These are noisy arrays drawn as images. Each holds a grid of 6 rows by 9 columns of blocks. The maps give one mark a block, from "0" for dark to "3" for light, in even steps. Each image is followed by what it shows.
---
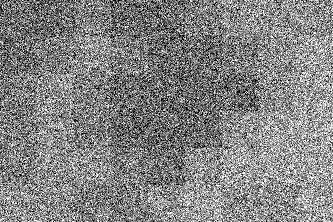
0 0 1 0 0 1 2 2 2
0 1 2 1 0 0 1 2 3
1 2 1 0 0 0 0 2 3
1 2 1 0 0 0 2 3 3
1 2 2 1 0 2 3 3 3
2 2 1 1 2 3 2 2 3
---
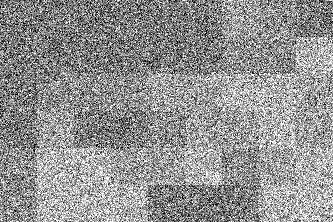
0 0 0 0 0 0 2 1 0
0 0 0 0 0 0 1 1 3
0 1 1 1 2 2 3 3 2
0 2 0 0 1 2 2 3 2
1 3 3 2 2 3 1 2 3
1 3 3 3 0 0 0 3 3
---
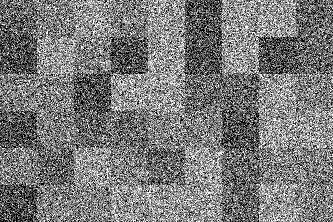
1 2 3 2 3 0 3 3 1
0 3 2 0 3 0 3 0 1
2 2 0 3 3 1 1 3 2
0 2 1 1 2 2 0 3 3
2 1 3 2 1 3 1 2 2
0 2 2 3 3 3 1 3 2
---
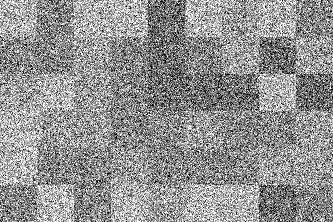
3 1 3 3 0 3 2 3 1
1 1 2 1 0 1 2 0 2
2 3 2 1 0 0 0 3 0
3 2 2 1 1 2 1 1 2
3 1 1 2 1 1 1 2 2
1 3 1 3 2 3 3 0 1
